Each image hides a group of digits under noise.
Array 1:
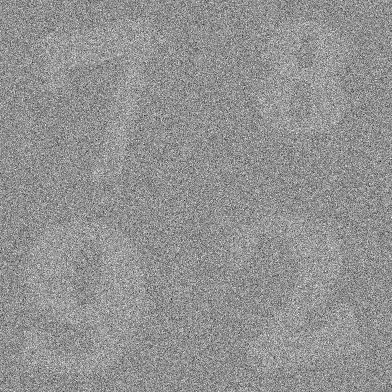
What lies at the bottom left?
9
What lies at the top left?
7
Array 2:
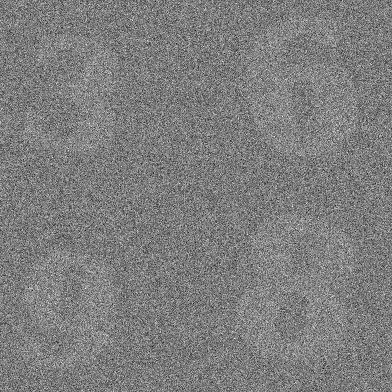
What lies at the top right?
6
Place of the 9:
bottom left
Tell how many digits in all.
4
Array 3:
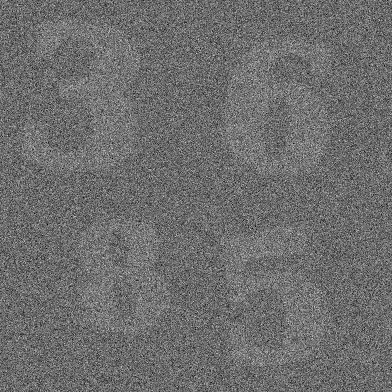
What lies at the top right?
6
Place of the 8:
bottom left
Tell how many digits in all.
4
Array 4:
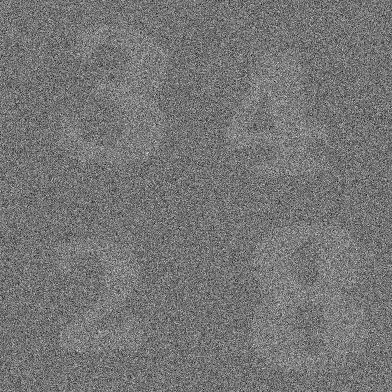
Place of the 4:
top right
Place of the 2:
bottom left
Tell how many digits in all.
4
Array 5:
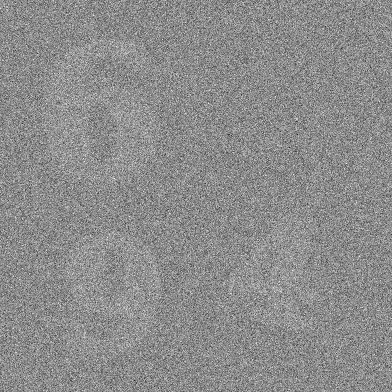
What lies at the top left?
6
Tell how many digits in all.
3
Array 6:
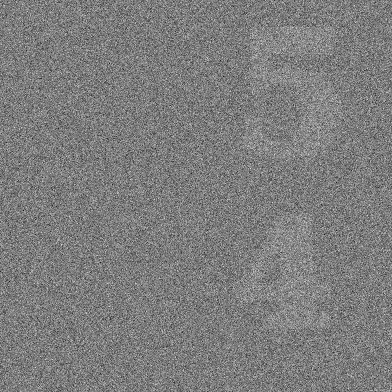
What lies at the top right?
5
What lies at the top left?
nothing
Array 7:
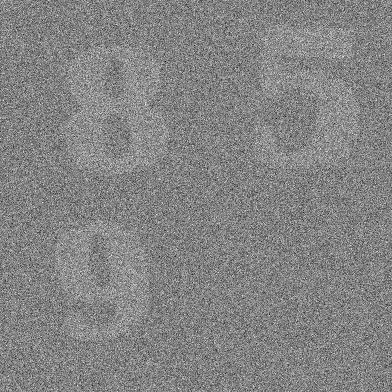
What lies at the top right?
5
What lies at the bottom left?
9
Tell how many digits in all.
3
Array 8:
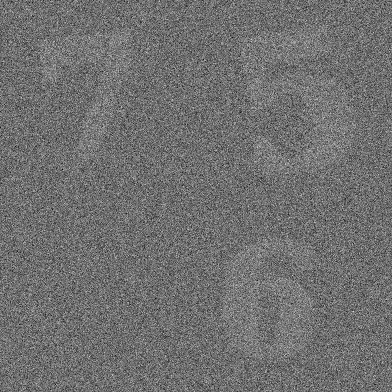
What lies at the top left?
7
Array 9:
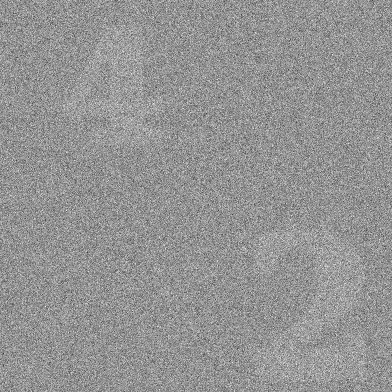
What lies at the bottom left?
nothing
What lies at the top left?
4
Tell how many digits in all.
2
